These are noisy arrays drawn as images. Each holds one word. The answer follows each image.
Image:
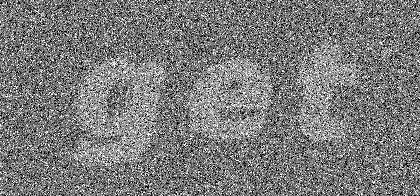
get
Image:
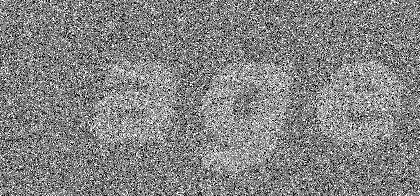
age
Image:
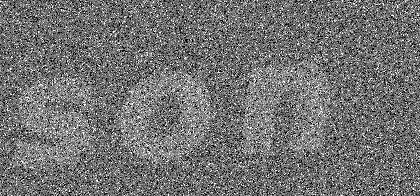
son
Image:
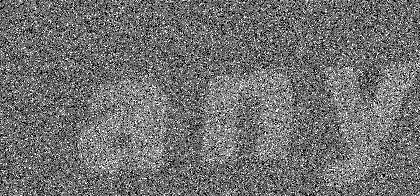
any
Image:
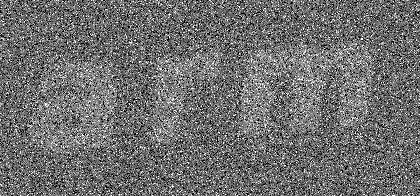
arm
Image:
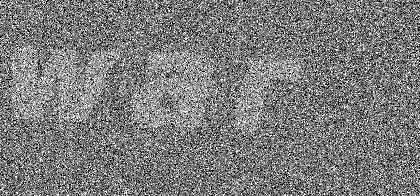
war
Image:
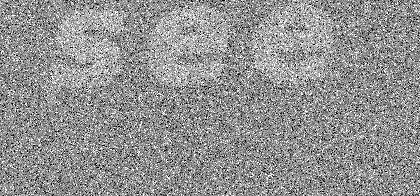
see
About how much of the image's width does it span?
two thirds
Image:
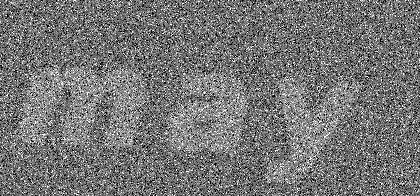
may
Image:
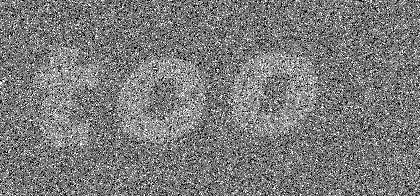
too
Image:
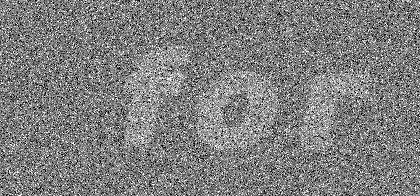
for
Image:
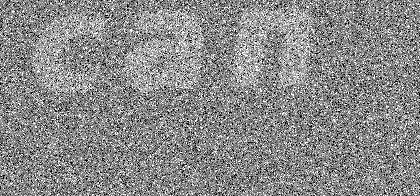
can
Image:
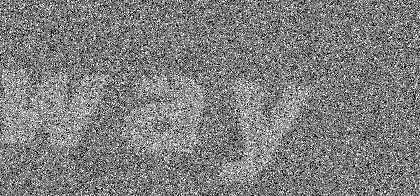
way
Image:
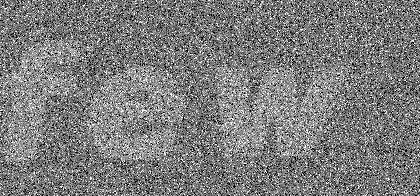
few
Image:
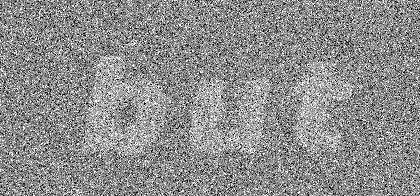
but
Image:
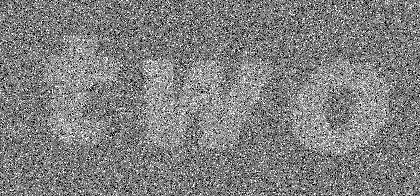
two
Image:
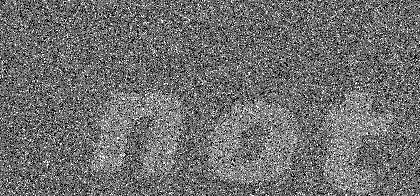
not
